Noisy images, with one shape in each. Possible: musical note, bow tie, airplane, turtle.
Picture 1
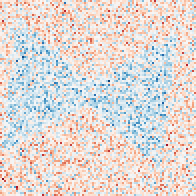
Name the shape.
bow tie
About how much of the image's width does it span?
nearly all
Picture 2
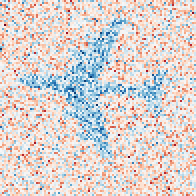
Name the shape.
airplane
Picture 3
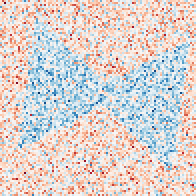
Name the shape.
bow tie
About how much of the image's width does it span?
nearly all
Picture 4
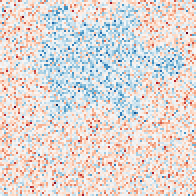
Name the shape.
turtle
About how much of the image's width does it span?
nearly all
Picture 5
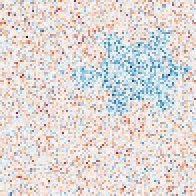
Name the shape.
turtle
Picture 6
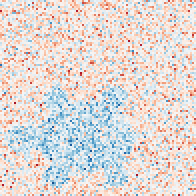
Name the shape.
turtle
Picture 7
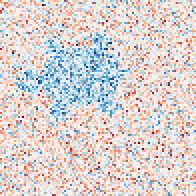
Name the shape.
turtle
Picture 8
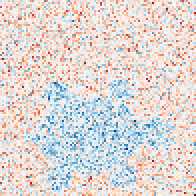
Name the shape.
turtle
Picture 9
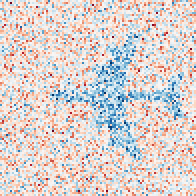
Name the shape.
airplane
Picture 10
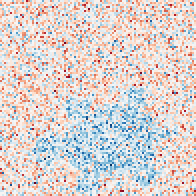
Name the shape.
turtle
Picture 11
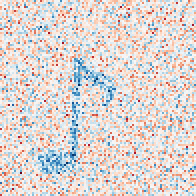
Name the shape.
musical note
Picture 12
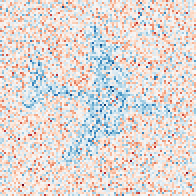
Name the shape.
airplane
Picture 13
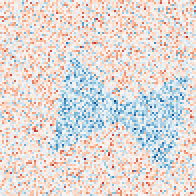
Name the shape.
bow tie
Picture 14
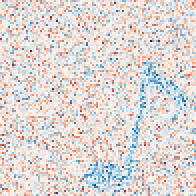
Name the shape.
musical note
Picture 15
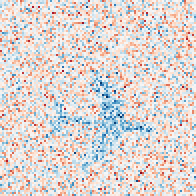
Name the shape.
airplane
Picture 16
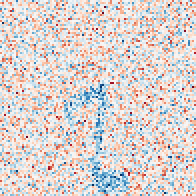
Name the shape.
musical note
